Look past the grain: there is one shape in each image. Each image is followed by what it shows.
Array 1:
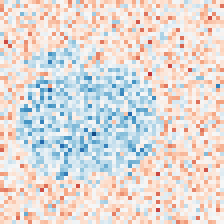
apple
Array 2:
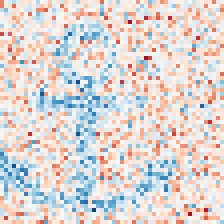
anchor
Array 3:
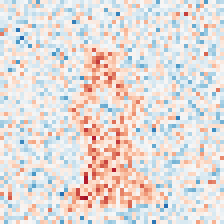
chess bishop
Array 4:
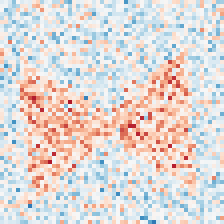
bow tie
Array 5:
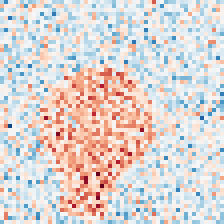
light bulb
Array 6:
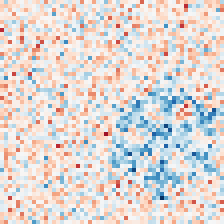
snowflake
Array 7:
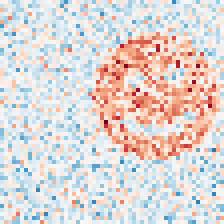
smiling face
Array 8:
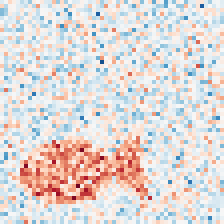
fish
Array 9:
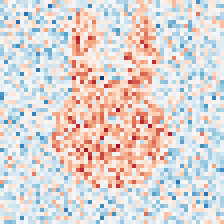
rabbit's head
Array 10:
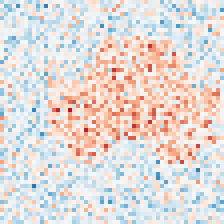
car
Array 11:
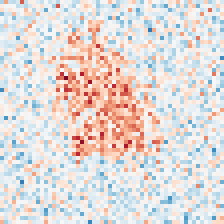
chess knight
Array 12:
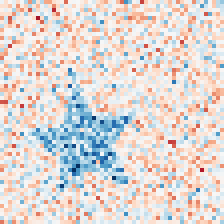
star
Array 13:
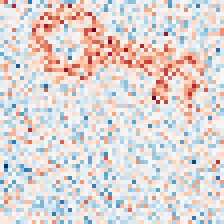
key
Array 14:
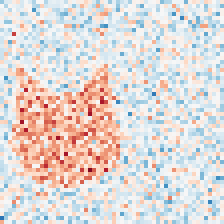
cat's head
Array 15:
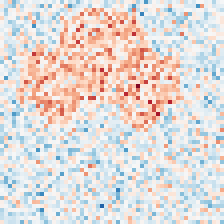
car
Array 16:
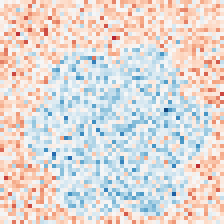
flower
